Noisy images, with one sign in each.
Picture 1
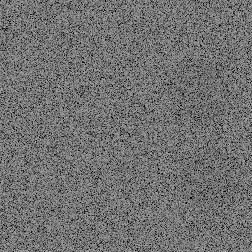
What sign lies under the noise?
colon
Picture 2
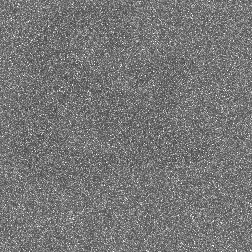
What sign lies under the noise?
ampersand
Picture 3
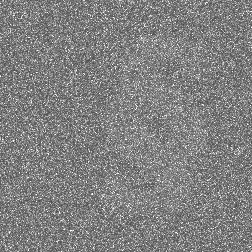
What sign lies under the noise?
section sign
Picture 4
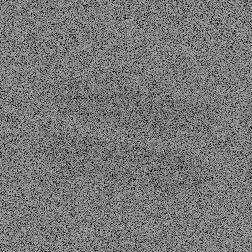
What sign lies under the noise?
equals sign
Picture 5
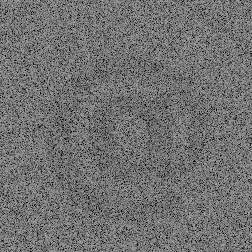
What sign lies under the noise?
at sign
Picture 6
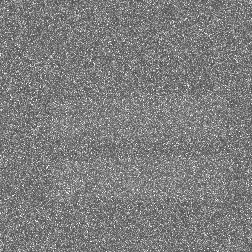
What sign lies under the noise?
equals sign
